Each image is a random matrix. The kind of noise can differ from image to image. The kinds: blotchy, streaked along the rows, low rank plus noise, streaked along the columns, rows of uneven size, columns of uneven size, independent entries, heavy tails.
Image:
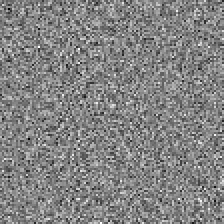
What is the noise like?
low rank plus noise
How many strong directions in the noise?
three or four
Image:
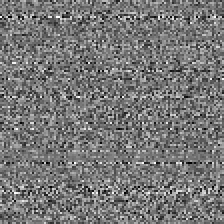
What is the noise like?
rows of uneven size
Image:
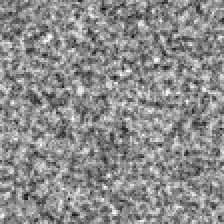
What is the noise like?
blotchy
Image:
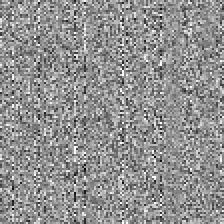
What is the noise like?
columns of uneven size
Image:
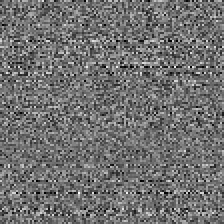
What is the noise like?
rows of uneven size
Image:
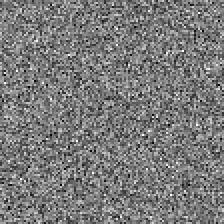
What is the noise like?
independent entries
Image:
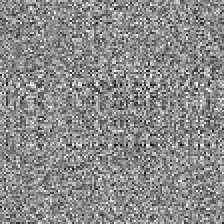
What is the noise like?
low rank plus noise
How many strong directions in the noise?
one
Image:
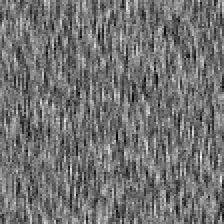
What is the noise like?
streaked along the columns
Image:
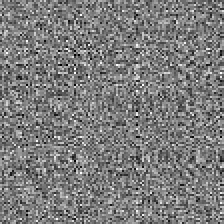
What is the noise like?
low rank plus noise
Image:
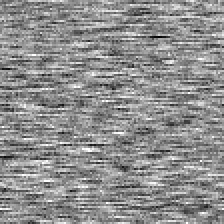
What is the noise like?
streaked along the rows
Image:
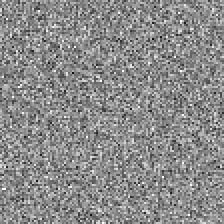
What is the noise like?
independent entries
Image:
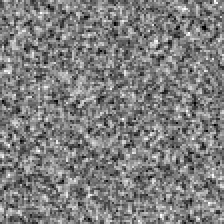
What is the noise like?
blotchy
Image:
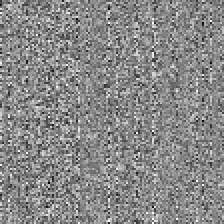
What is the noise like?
columns of uneven size
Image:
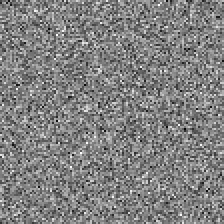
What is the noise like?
independent entries
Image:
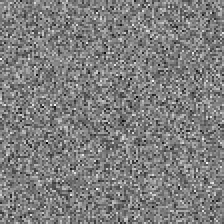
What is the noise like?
independent entries
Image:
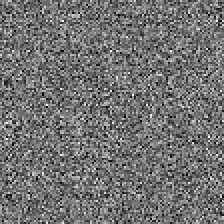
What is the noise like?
low rank plus noise
